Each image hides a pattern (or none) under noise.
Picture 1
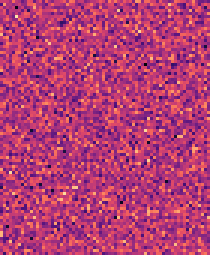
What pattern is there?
only noise
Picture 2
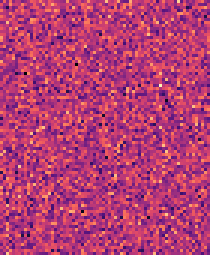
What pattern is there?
only noise
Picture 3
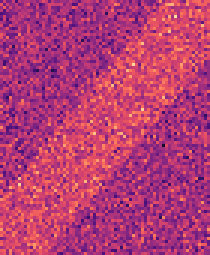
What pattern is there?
a diagonal band
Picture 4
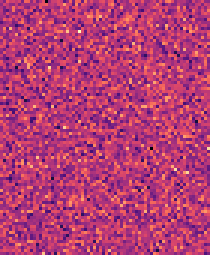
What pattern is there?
only noise
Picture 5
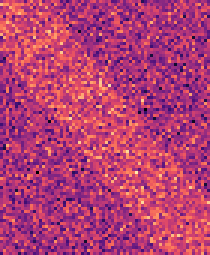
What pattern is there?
a diagonal band
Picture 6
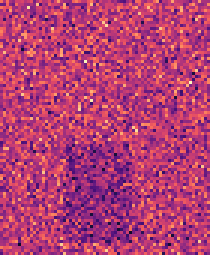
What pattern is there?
one block
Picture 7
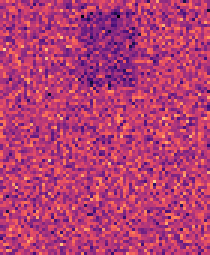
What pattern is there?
one block
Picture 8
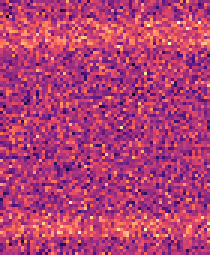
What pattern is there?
bands of rows
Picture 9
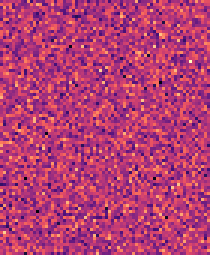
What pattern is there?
only noise
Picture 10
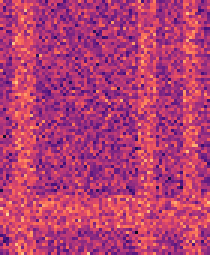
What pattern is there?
bands of rows crossing bands of columns
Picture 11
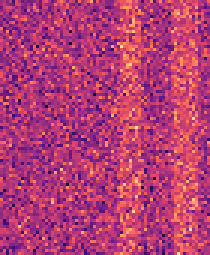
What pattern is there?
bands of columns
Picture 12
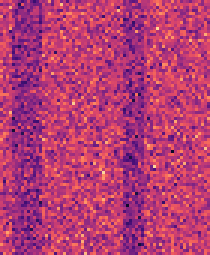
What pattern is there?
bands of columns
